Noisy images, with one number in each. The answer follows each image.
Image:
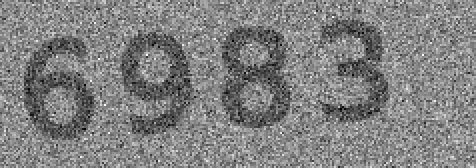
6983
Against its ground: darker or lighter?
darker
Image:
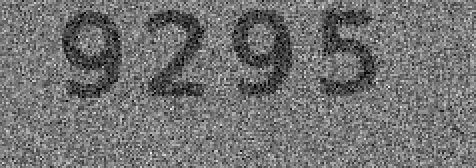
9295
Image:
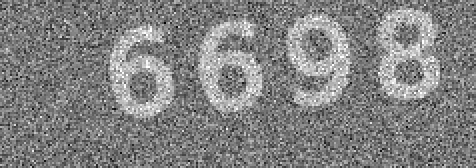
6698
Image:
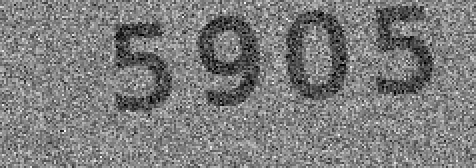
5905
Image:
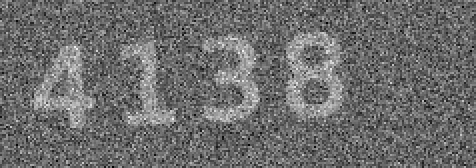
4138
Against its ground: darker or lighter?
lighter
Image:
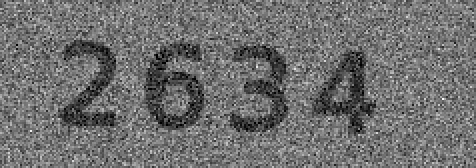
2634
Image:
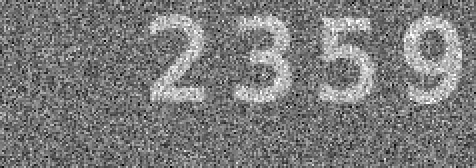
2359
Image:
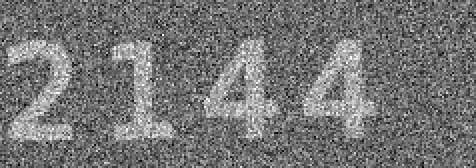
2144
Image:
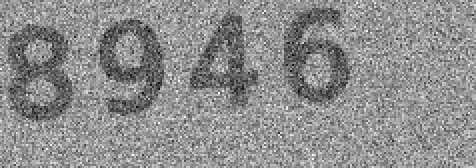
8946
